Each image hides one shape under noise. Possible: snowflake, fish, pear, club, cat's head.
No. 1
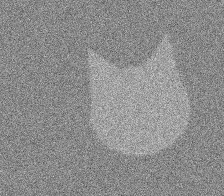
cat's head
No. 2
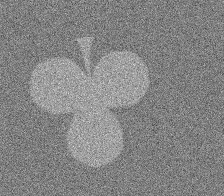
club
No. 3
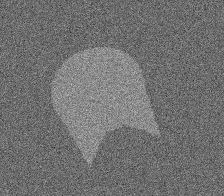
cat's head
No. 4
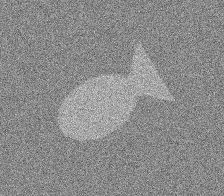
fish
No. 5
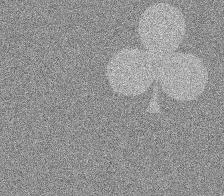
club
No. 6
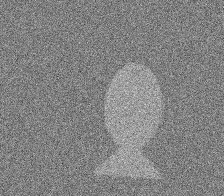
fish
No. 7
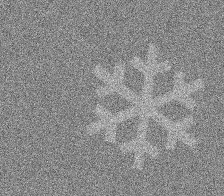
snowflake
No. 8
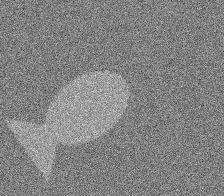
fish
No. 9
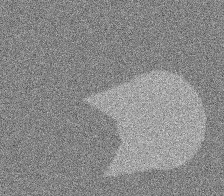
cat's head
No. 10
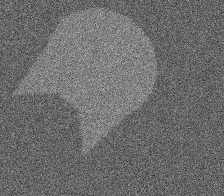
cat's head
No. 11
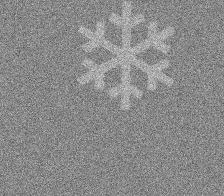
snowflake
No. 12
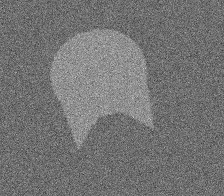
cat's head
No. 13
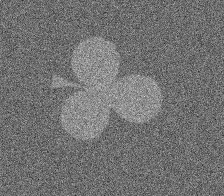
club
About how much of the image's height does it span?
half
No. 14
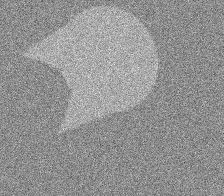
cat's head
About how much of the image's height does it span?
two thirds
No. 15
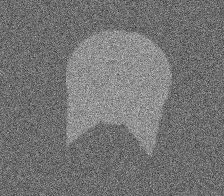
cat's head
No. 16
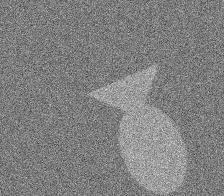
fish
